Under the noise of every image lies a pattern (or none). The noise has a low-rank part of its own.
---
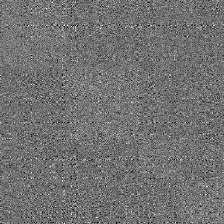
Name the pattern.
blocks along the diagonal
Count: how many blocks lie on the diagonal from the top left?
4
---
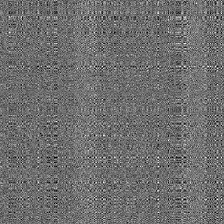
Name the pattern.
bands of columns
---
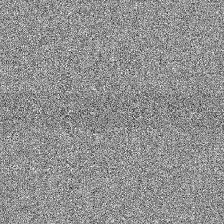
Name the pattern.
one band of rows
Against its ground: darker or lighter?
darker
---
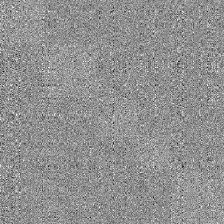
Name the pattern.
blocks along the diagonal
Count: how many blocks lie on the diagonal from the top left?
5
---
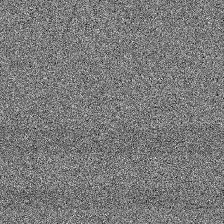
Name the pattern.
bands of rows
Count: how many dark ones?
2
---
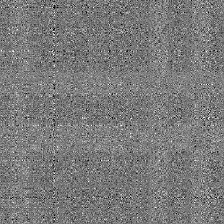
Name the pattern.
bands of rows crossing bands of columns
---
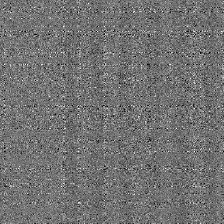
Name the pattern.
bands of columns
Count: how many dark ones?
6
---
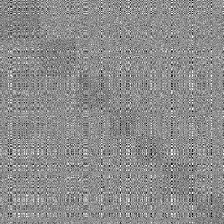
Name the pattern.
blocks along the diagonal
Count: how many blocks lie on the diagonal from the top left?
7
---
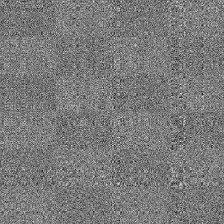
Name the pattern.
a checkerboard
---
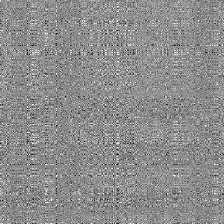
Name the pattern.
bands of rows crossing bands of columns
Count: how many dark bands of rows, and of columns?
3 and 3
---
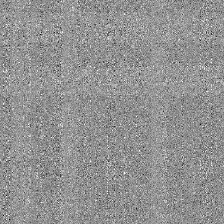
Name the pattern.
bands of rows crossing bands of columns
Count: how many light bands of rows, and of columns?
2 and 3
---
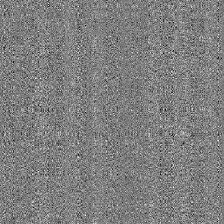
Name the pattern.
bands of columns
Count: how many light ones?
6
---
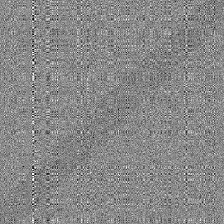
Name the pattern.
a diagonal band
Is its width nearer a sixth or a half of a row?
a sixth
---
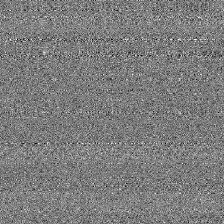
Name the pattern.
bands of rows
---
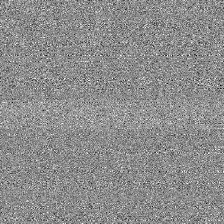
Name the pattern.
one band of rows
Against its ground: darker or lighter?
lighter
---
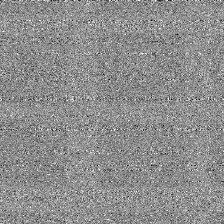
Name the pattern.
bands of rows crossing bands of columns
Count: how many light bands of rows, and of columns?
3 and 2
